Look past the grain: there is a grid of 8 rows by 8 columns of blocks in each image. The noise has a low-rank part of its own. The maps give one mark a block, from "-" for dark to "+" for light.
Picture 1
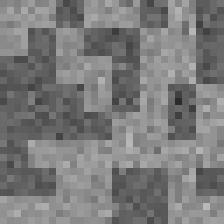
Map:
+ + - + + - + -
+ - + - - + + -
- - + + - + + -
- - - + - + - +
- - - - + + - +
- + + + + + + +
- - + + - - + -
+ + + + - - + +
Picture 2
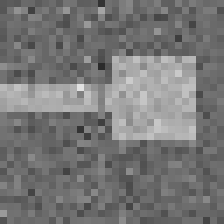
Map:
- - - - - - - -
- - - - - - - -
- - - - + + + -
+ + + + + + + -
- - - - + + + -
- - - - - - - -
- - - - - - - -
- - - - - - - -
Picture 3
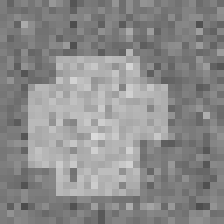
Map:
- - - - - - - -
- - - - - - - -
- - + + + - - -
- + + + + + - -
- + + + + + - -
- + + + + - - -
- - + + + - - -
- - - - - - - -
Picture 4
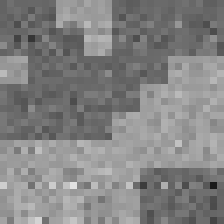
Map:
- - + + - - - -
- - - + - - - -
+ - - - - - + +
- - - - - + + +
- - - - + + + +
+ + + + + + + +
+ + + + + - - -
+ + + + + - - -
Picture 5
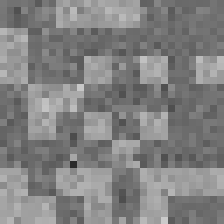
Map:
- - + + + - - -
+ - - - - - - -
+ - - + - + - +
- + + - - - - -
- + - + - + - -
- - - - + - - -
+ - + + - + + +
+ + - + - + - -
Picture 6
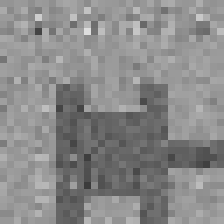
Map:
+ + + + + + + +
+ + + + + + + +
+ + + + + + + +
+ + - + + - + +
+ + - - - - + +
+ + - - - - - -
+ + - - - - + +
+ + - + + - + +
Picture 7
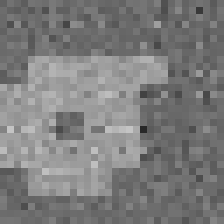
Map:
- - - - - - - -
- - - - - - - -
- + + + + + - -
+ + + + + - - -
+ + - + + - - -
+ + + + + - - -
- + + + - - - -
- - - - - - - -
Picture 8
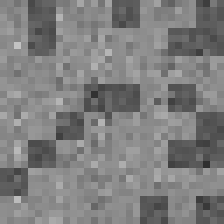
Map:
+ - + + - + + -
+ - + + + + - -
+ + + + + + + +
+ + + - - + - +
+ + - + + + + -
+ - + + + + - -
- + + + + + + +
+ + + + + - + -
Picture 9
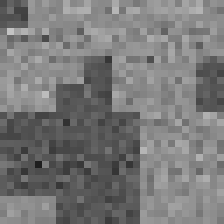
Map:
- + + + + + + +
+ + + + + + + +
+ + + - + + + -
+ + - - + + + -
- - - - - + + +
- - - - - + + +
- - - - - + + +
+ + - - - + + +
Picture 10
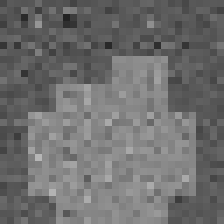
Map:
- - - - - - - -
- - - - - - - -
- - - - + + - -
- - + + + + - -
- + + + + + + -
- + + + + + + -
- + + + + + + -
- - + + + + - -
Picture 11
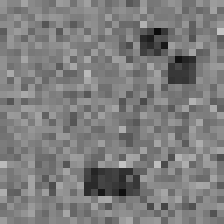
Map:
+ + + + + + + +
+ + + + + - + +
+ + + + + + - +
+ + + + + + + +
+ + + + + + + +
+ + + + + + + +
+ + + - - + + +
+ + + + + + + +
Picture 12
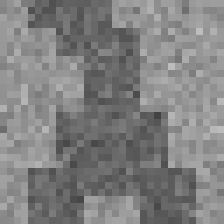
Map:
+ - - - + + + +
+ + - - - + + +
+ + + - - + + +
+ + + - - + + +
+ + - - - - + +
+ + - - - - + +
+ - - - - - - +
+ - - + + - - +
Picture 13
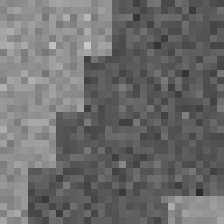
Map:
+ + + + - - - -
+ + + + - - - -
+ + + - - - - -
+ + + - - - - -
+ + - - - - - -
+ + - - - - - -
+ - - - - - - -
+ - - - - - + +
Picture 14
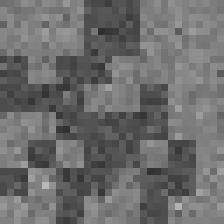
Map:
+ + + - - + + +
+ + + - - + + +
- + - - + + + +
- - - + + - + +
+ + - - - - + +
+ - + - - + - +
- + - - + - - +
+ + - + + - + +
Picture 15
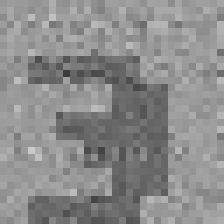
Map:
+ + + + + + + +
+ + + + + + + +
+ - - - - + + +
+ + + + - - + +
+ + - - - - + +
+ + + - - - + +
+ + + + - - + +
+ - - - - + + +
